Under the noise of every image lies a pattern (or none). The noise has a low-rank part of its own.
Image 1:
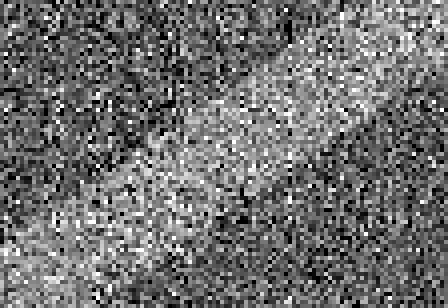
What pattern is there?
a diagonal band
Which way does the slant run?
bottom left to top right
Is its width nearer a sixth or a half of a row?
a half
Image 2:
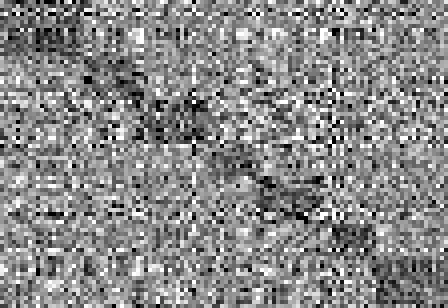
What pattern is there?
blocks along the diagonal
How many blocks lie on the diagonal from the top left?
7
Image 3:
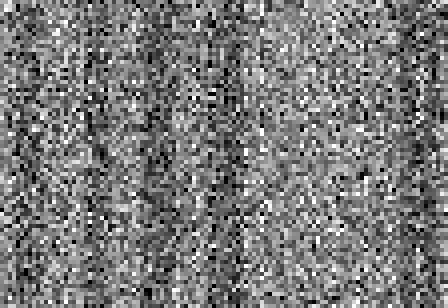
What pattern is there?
bands of columns
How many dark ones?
5
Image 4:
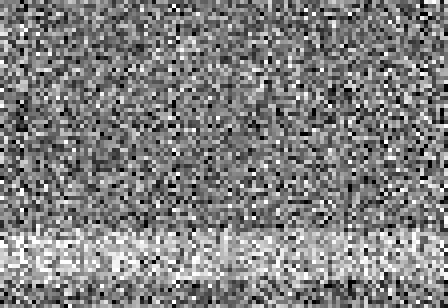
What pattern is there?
one band of rows
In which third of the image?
bottom
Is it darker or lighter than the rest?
lighter
